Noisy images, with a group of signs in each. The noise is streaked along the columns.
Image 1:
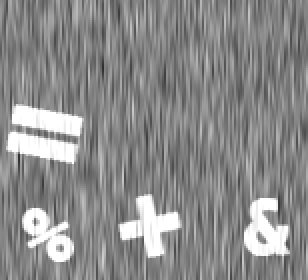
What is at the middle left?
equals sign
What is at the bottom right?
ampersand
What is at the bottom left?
percent sign
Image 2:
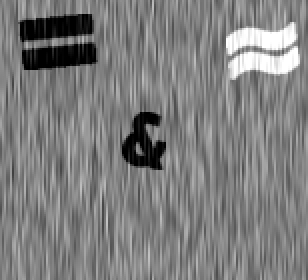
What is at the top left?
equals sign
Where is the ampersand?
centre
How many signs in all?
3
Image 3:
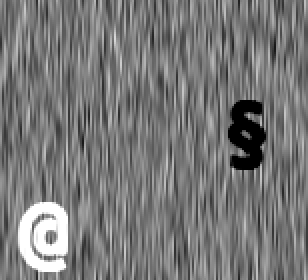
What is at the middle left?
nothing
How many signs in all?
2
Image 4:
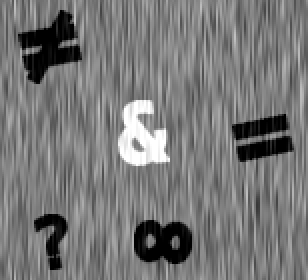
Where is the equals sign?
middle right
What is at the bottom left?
question mark
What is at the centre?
ampersand
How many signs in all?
5
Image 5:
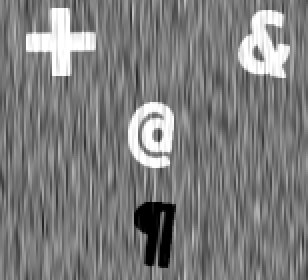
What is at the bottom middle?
pilcrow
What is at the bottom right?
nothing
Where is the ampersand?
top right
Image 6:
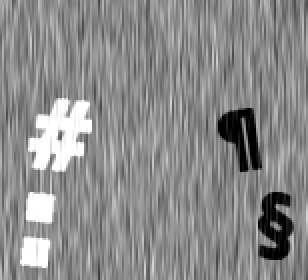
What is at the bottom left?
colon
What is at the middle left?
hash sign
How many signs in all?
4
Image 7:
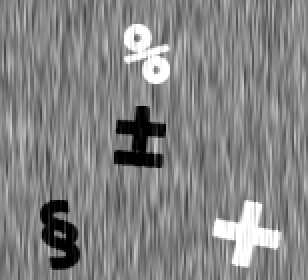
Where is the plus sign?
bottom right
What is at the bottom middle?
nothing
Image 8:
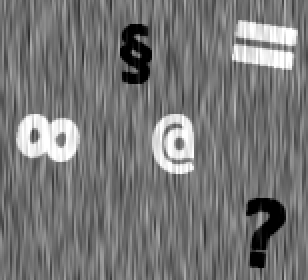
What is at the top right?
equals sign
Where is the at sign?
centre
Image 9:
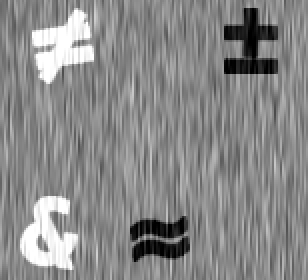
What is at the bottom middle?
approximately sign
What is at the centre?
nothing
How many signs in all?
4
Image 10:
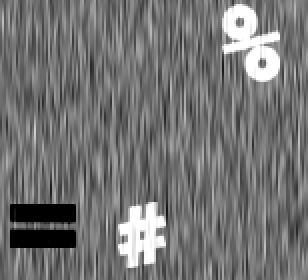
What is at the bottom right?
nothing
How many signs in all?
3
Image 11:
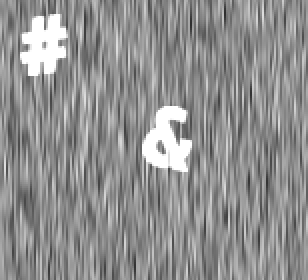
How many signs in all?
2
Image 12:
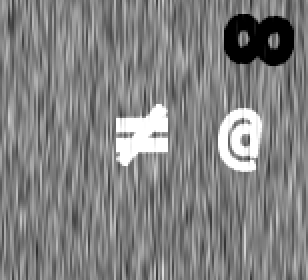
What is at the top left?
nothing
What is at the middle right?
at sign
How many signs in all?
3
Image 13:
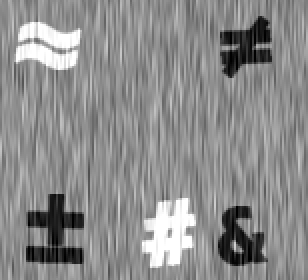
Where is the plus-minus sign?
bottom left
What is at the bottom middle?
hash sign
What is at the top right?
not-equal sign
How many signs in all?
5
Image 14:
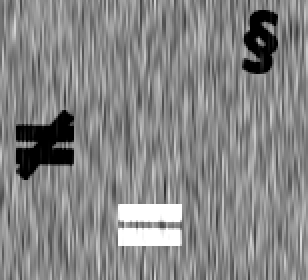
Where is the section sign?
top right
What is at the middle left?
not-equal sign
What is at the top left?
nothing
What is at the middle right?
nothing
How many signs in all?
3
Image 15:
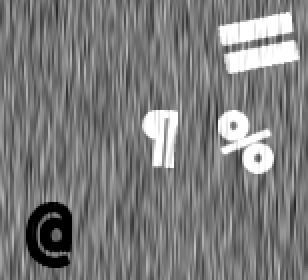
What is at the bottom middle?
nothing
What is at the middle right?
percent sign
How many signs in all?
4
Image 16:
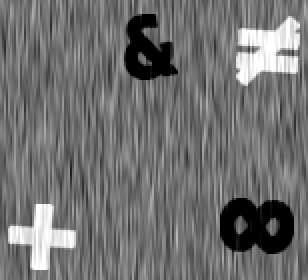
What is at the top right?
not-equal sign
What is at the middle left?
nothing
